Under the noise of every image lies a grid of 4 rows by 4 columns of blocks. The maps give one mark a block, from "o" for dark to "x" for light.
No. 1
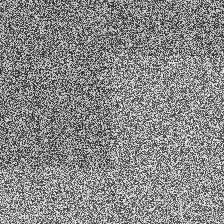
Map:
oooo
ooxx
ooxx
xxxx
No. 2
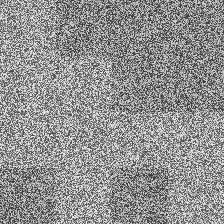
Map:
xooo
xxoo
xxxx
oxox
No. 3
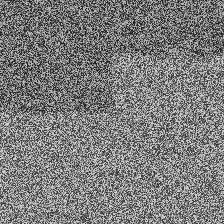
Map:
oooo
ooxx
xxxx
xxxx
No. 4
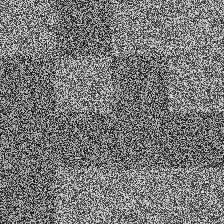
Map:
xoxx
oxox
oooo
oxxx
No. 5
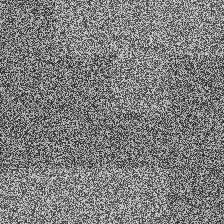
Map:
oxxx
ooxo
oooo
xxxo
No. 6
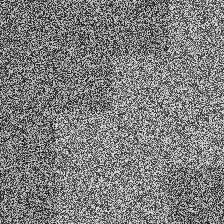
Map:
ooox
ooxx
oxxx
oxxo
